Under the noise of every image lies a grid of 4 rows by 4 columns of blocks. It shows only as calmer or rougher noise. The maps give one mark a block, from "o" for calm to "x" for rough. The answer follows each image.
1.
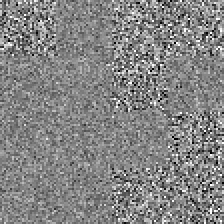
xoxx
ooxo
ooox
ooxx
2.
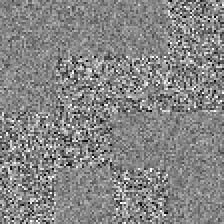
ooox
oxxx
xxoo
xoxo
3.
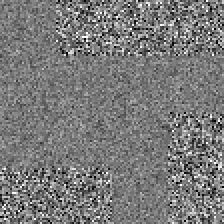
oxxx
oooo
ooox
xxox
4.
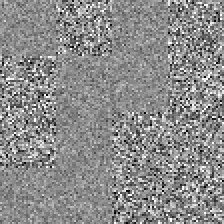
oxox
xoox
xoxx
ooxx
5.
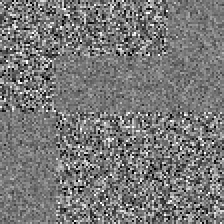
xxxo
xooo
oxxx
oxxx
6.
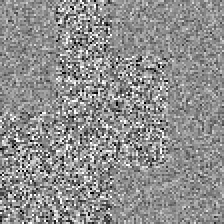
oxoo
oxxo
xxxo
xxoo
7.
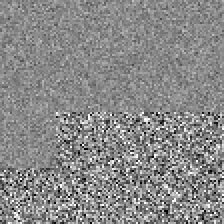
oooo
oooo
oxxx
xxxx
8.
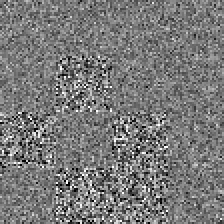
oooo
oxoo
xoxo
oxxo
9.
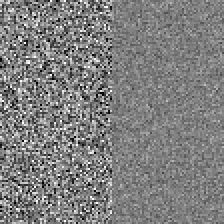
xxoo
xxoo
xxoo
xxoo
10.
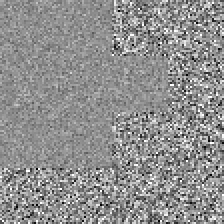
ooxx
ooox
ooxx
xxxx
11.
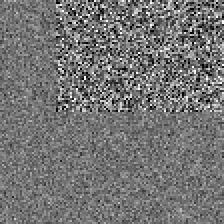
oxxx
oxxx
oooo
oooo
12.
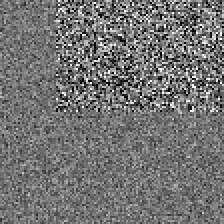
oxxx
oxxx
oooo
oooo
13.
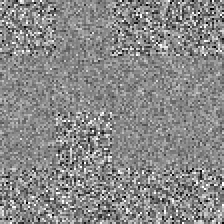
xoxx
oooo
oxoo
xxxx
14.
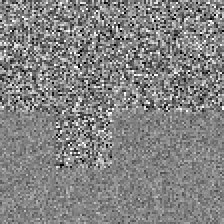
xxxx
xxxx
oxoo
oooo
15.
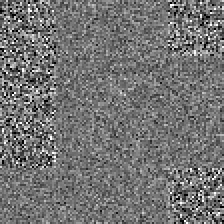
xoox
xooo
xooo
ooox
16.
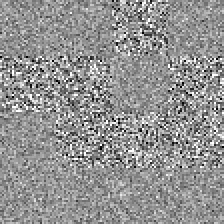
ooxo
xxox
oxxx
oooo
